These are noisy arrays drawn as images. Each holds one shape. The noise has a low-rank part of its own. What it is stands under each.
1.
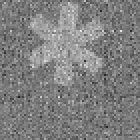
asterisk
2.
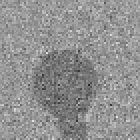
light bulb
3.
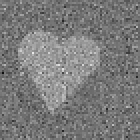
heart
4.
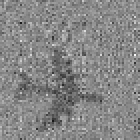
airplane
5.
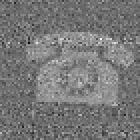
telephone
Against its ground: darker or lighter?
lighter
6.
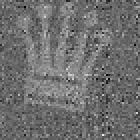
chess queen
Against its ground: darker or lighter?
lighter
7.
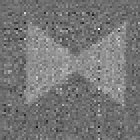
bow tie
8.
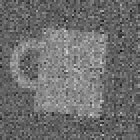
cup
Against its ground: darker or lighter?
lighter
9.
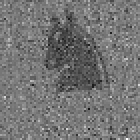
chess knight
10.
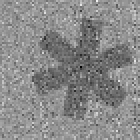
asterisk
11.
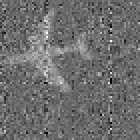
airplane
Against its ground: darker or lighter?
lighter
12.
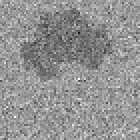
car
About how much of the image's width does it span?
two thirds
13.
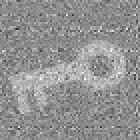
key
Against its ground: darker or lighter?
lighter
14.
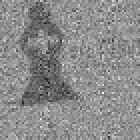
chess bishop
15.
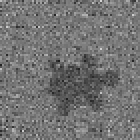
turtle
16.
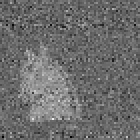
chess knight
